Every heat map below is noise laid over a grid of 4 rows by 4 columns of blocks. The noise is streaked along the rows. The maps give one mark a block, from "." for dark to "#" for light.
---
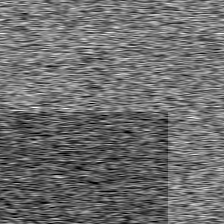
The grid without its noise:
# # # #
# # # #
. . . #
. . . #
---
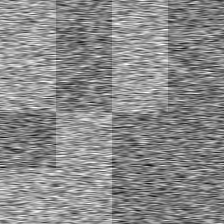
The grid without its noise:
# . # .
# . # .
. # . .
# # . .
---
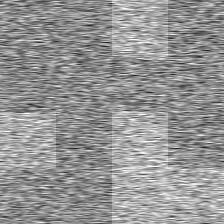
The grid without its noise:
. . # .
. . . .
# . # .
. . # #
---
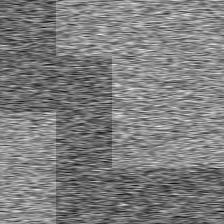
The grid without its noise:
. # # #
. . # #
# . # #
# . . .
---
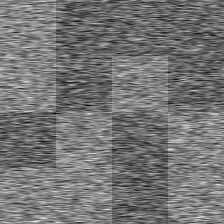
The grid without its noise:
# . . .
# . # .
. # . #
# # . #
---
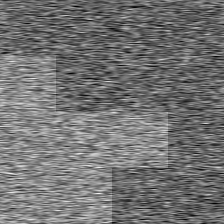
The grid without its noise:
. . . .
# . . .
# # # .
# # . .
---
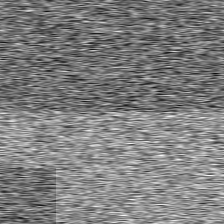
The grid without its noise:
. . . .
. . . .
# # # #
. # # #
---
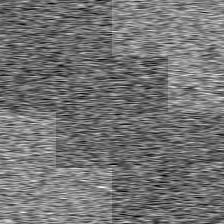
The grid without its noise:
. . # #
. . . #
# . . .
# # . .
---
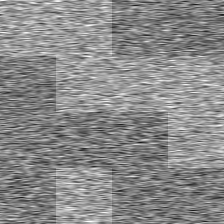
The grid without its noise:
# # . .
. # # #
. . . #
. # . .
